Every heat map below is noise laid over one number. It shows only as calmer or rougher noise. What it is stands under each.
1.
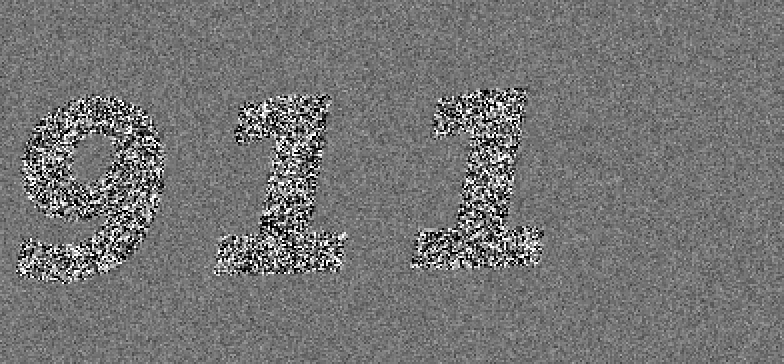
911
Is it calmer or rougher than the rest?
rougher
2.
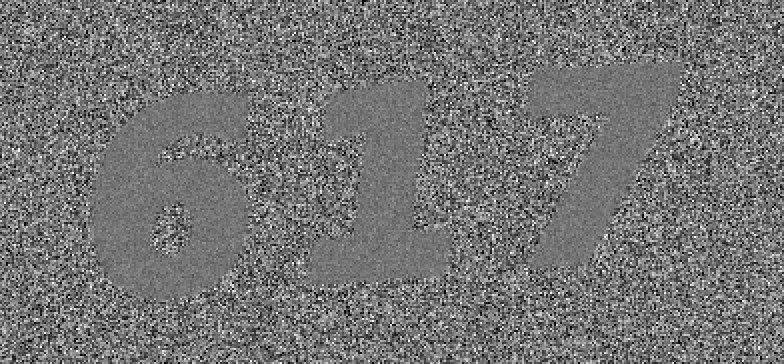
617
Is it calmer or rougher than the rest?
calmer
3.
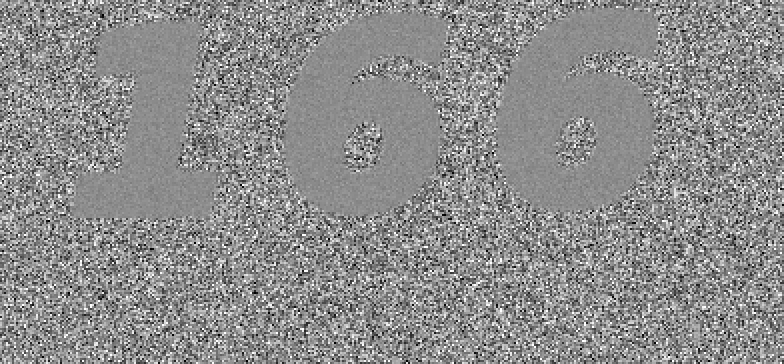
166
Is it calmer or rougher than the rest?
calmer
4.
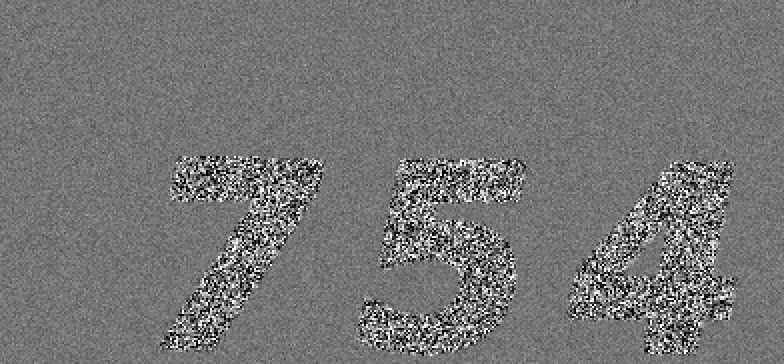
754
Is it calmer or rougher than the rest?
rougher
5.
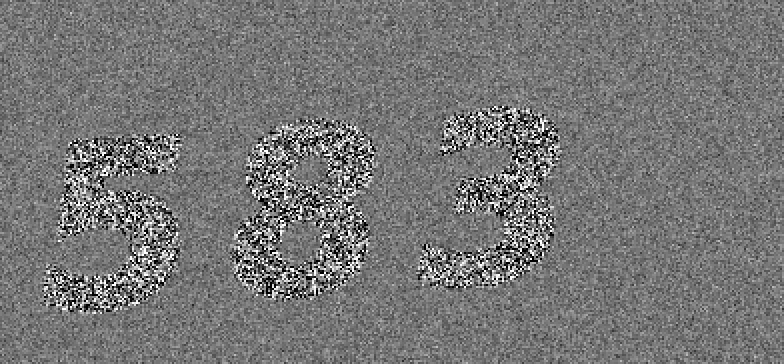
583
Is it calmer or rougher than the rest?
rougher
